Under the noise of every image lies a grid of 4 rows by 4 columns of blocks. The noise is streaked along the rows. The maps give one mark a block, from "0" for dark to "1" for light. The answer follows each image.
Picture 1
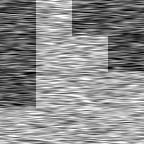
0100
0110
0111
1111
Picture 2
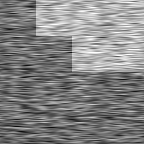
0111
0011
0000
0000
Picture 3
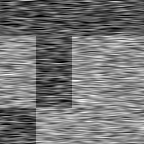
0000
1011
1011
0111
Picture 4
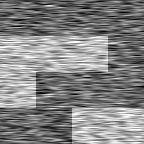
0000
1110
1000
0011
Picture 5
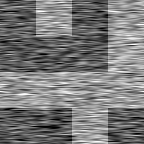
0101
0001
1111
0010
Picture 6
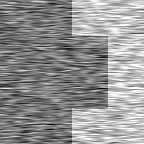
0011
0001
0001
0011
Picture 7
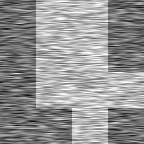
0110
0110
0111
0010
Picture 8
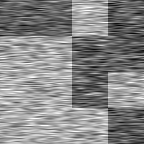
0010
1100
1101
1110
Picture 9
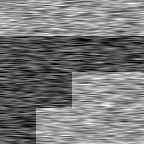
1111
0000
0011
0111
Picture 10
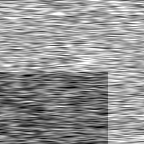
1111
1111
0001
0001
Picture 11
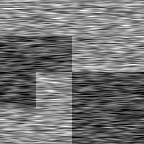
1111
0011
0100
1100
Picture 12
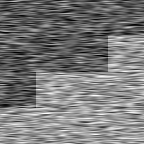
0000
0001
0111
1111
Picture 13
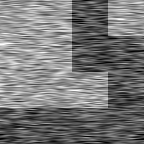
1101
1100
1110
0000
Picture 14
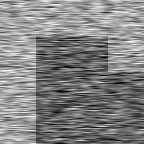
1111
1001
1000
1000
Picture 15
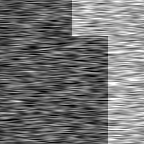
0011
0001
0001
0001
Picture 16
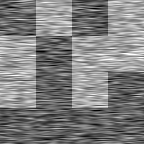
0101
1011
1010
0000
